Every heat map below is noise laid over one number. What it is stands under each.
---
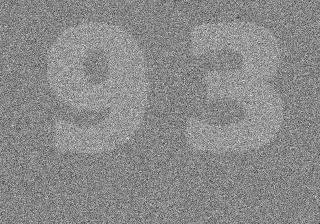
93
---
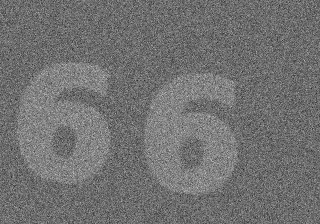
66
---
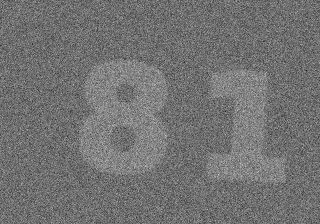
81
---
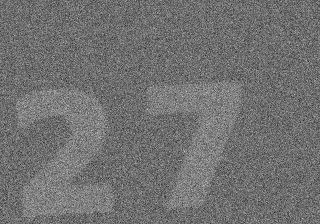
27
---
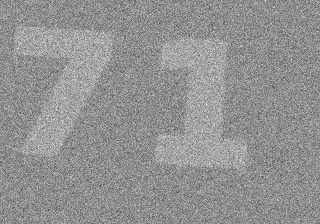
71
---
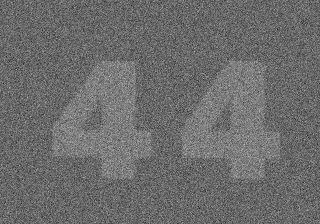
44
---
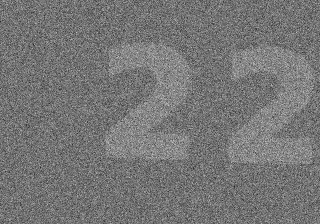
22
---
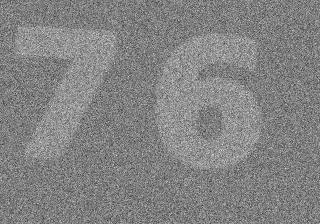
76
